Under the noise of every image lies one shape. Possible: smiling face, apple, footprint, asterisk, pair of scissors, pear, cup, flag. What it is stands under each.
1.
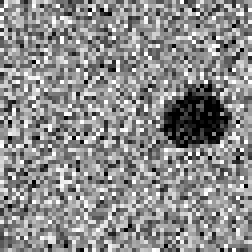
apple
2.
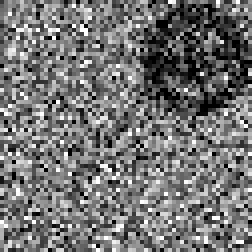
smiling face
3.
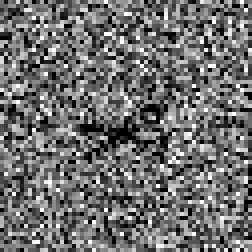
pair of scissors
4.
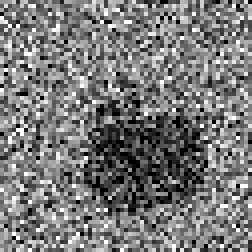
apple
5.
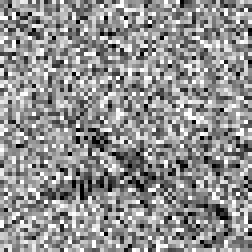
pair of scissors
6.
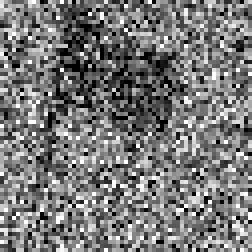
flag
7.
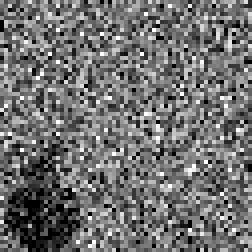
pear
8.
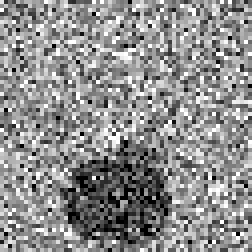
apple
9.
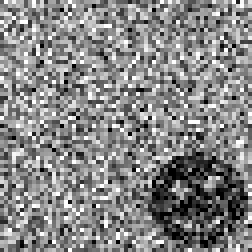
smiling face
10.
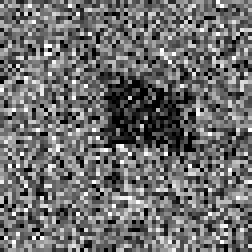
flag
